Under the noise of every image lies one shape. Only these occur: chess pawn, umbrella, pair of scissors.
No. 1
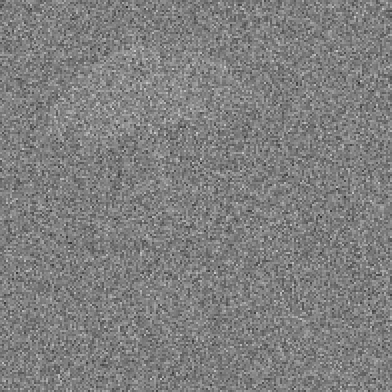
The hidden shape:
umbrella
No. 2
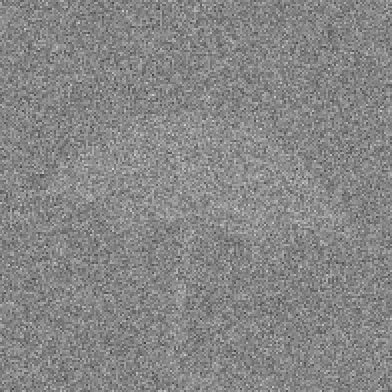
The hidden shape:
umbrella
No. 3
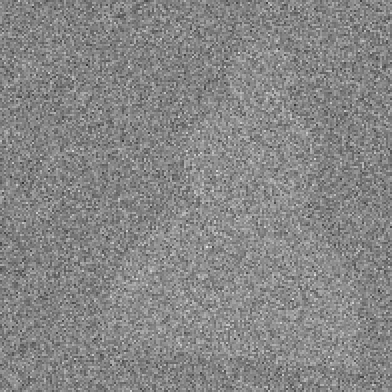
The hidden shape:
chess pawn
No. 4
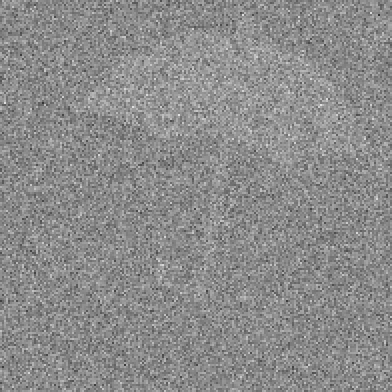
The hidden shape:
umbrella
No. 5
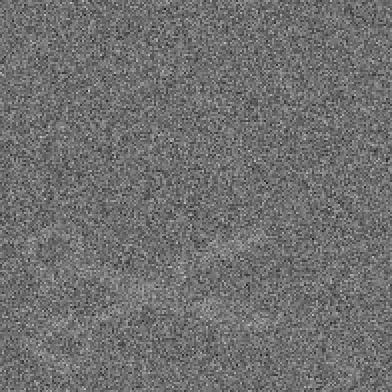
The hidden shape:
pair of scissors
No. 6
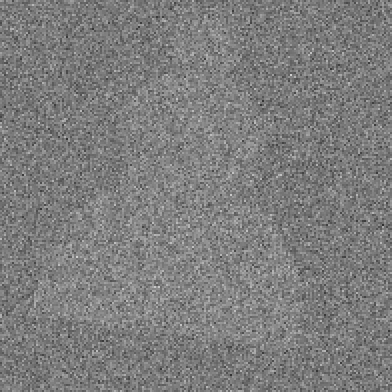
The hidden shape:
chess pawn
